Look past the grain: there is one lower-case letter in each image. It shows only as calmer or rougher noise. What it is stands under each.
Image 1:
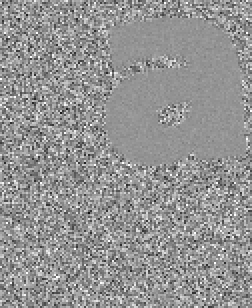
a
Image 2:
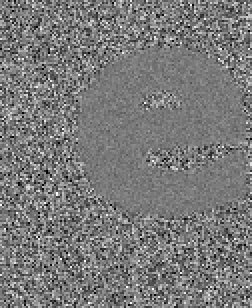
e
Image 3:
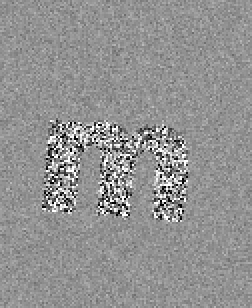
m
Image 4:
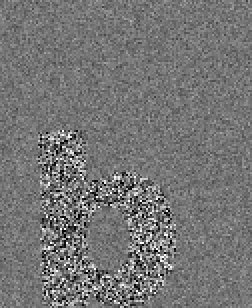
b
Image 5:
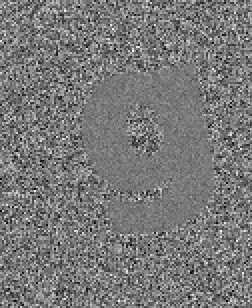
g
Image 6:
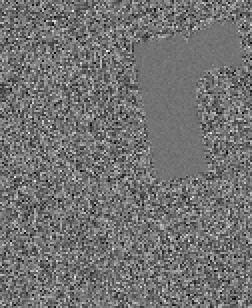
r
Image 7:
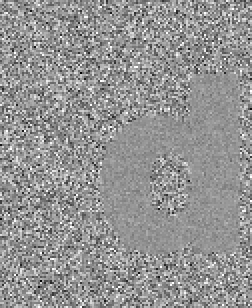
d
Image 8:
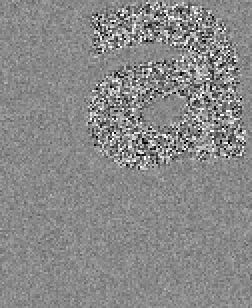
a
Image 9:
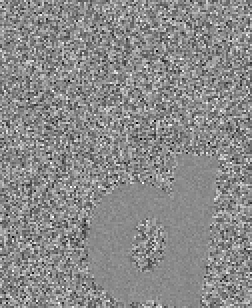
d
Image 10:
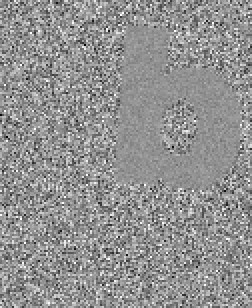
b
